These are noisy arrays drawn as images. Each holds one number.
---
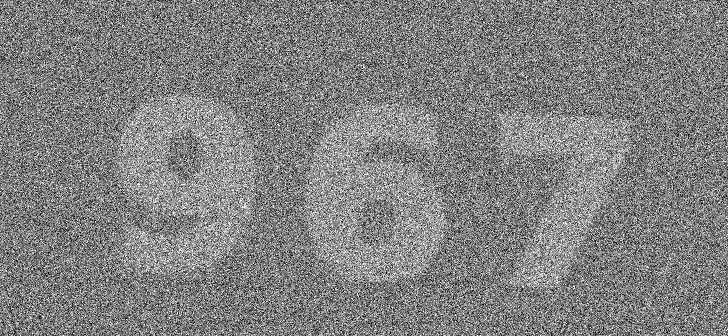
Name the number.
967
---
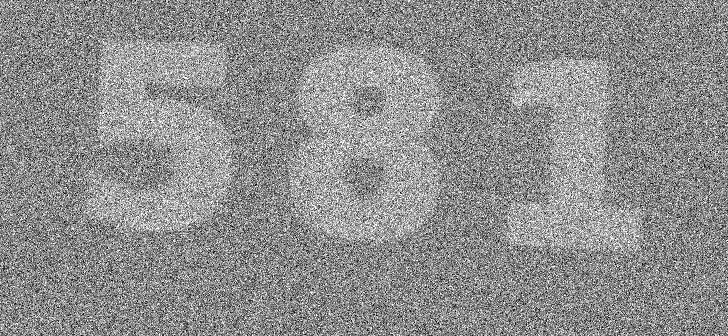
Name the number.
581
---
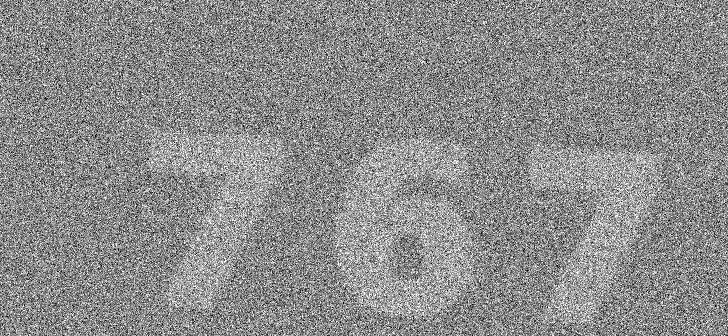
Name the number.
767
